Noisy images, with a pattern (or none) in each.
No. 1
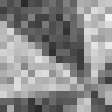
spokes from one point
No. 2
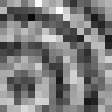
rings round one point
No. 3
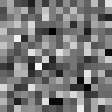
only noise
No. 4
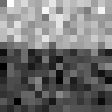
a sharp edge
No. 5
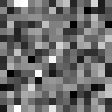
only noise
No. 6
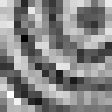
rings round one point
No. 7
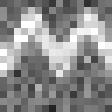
a wavy band
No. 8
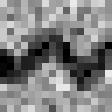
a wavy band
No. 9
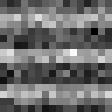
horizontal stripes
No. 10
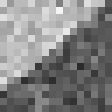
a sharp edge
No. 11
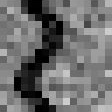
a wavy band
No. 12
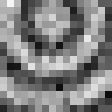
rings round one point
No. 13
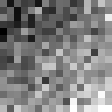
a smooth slope
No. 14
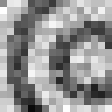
rings round one point
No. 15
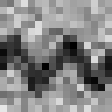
a wavy band
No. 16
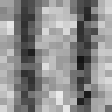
vertical stripes
